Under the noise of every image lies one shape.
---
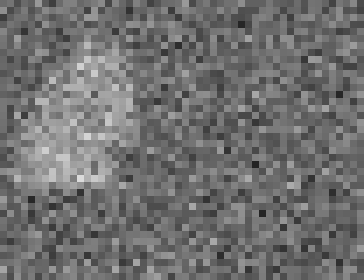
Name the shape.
chess knight
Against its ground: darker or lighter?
lighter
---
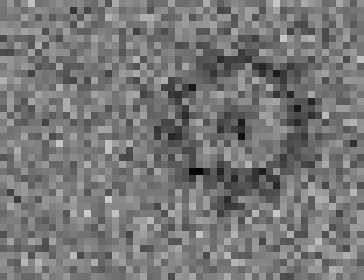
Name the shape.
gear
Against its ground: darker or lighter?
darker
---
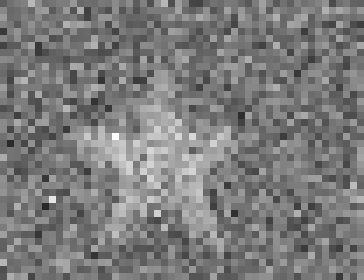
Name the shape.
star
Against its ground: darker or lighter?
lighter
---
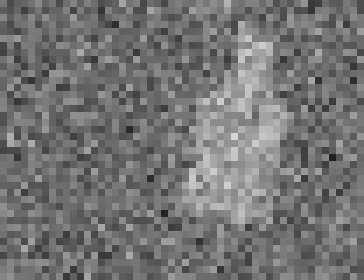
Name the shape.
bottle
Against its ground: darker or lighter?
lighter
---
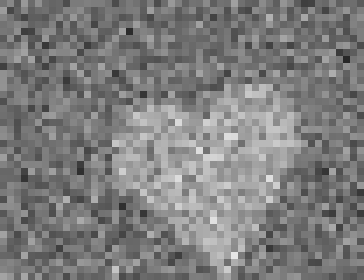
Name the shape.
heart
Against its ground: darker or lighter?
lighter
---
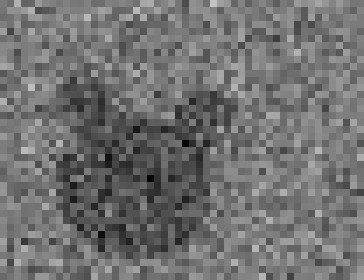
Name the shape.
bear's head
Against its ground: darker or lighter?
darker
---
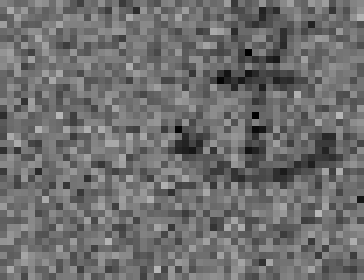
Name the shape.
anchor
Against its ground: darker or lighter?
darker
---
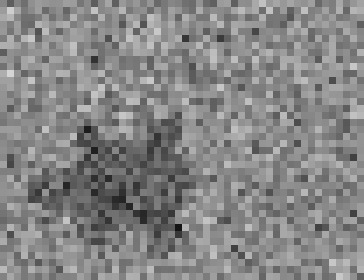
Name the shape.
turtle
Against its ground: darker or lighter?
darker
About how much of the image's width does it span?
half
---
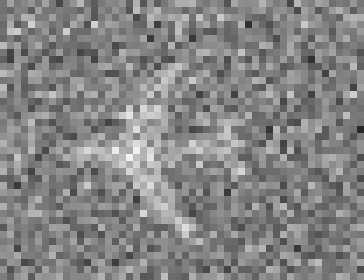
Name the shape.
airplane
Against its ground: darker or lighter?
lighter
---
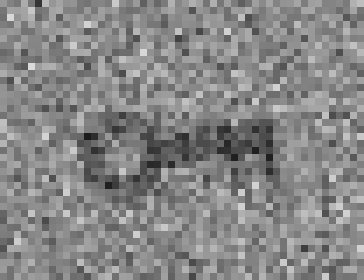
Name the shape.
key
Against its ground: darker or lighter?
darker
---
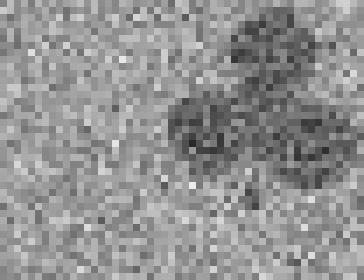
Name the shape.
club
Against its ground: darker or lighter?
darker
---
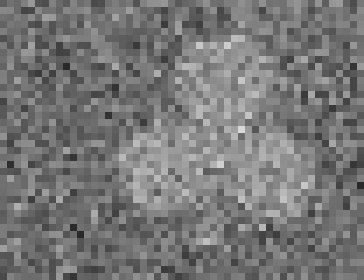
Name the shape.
club
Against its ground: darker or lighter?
lighter
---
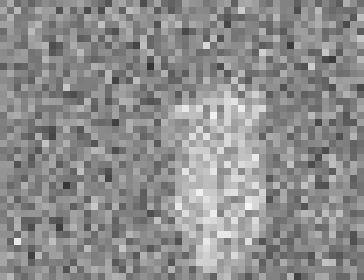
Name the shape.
footprint
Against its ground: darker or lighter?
lighter
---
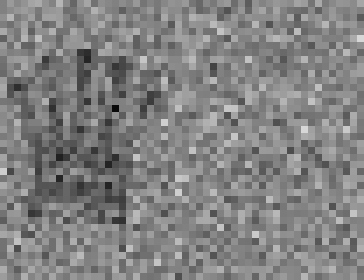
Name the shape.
chess queen
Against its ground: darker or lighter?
darker
